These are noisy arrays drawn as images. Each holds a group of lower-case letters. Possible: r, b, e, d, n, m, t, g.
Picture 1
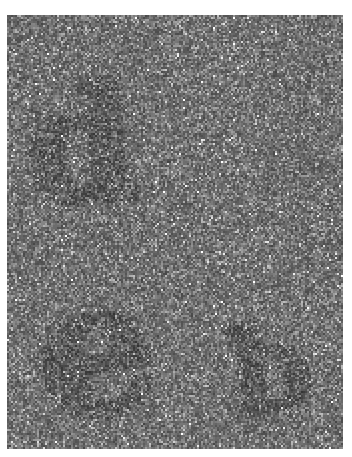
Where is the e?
bottom left
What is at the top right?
nothing
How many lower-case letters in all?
3
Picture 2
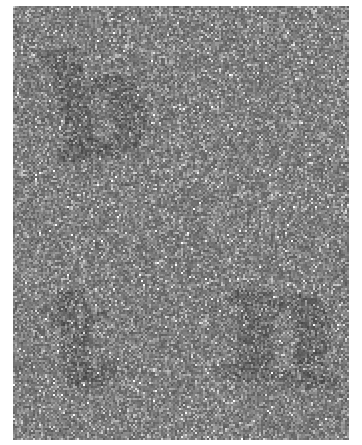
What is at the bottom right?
n
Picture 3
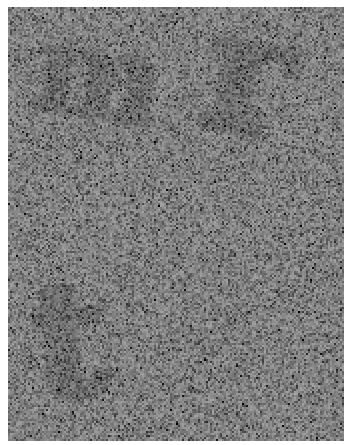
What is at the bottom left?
t
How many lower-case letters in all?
3
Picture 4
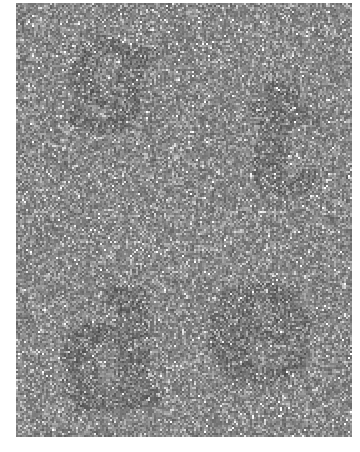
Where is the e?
bottom right
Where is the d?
bottom left
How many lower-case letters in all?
4
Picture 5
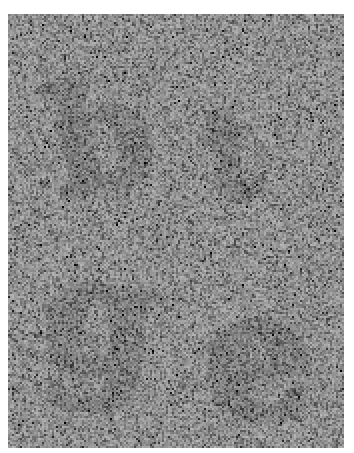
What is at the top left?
b
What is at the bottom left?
g
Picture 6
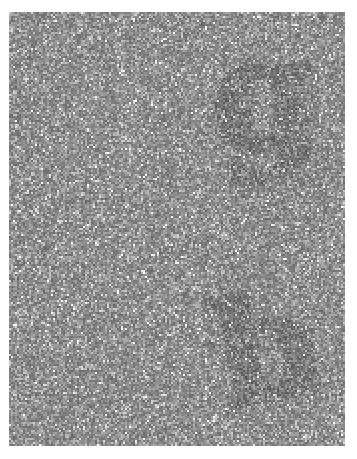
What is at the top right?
g
